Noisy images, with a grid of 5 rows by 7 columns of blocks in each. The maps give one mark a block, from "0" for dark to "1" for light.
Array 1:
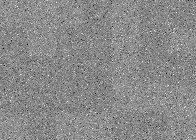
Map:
1110100
0100101
0000100
0000111
1011001
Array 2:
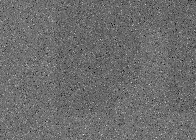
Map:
1100000
1100010
1100010
1100110
1111111
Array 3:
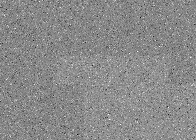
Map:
0000000
0000000
0011110
0001111
0001111
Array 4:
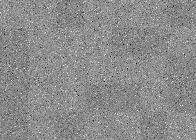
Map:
1101110
0111001
0111110
0110010
0101101
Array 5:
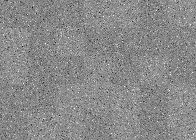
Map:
0001101
1010000
1001010
0011101
0110101
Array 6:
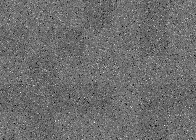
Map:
1110101
0101101
1011111
0000100
1011101
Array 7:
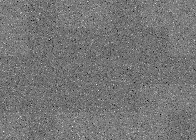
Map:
1011011
1000001
0000000
0000011
1011110
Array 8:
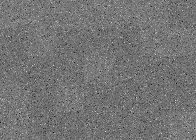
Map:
1111110
0100011
0001000
1010000
1000001
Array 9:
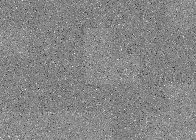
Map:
0000001
1001000
0001100
0000001
1111011
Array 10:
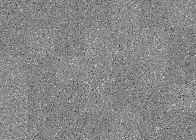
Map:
0000101
0101110
1011010
1001001
1000100
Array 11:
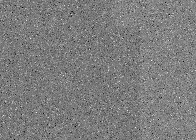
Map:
0000111
0000011
0000011
0000011
0000011
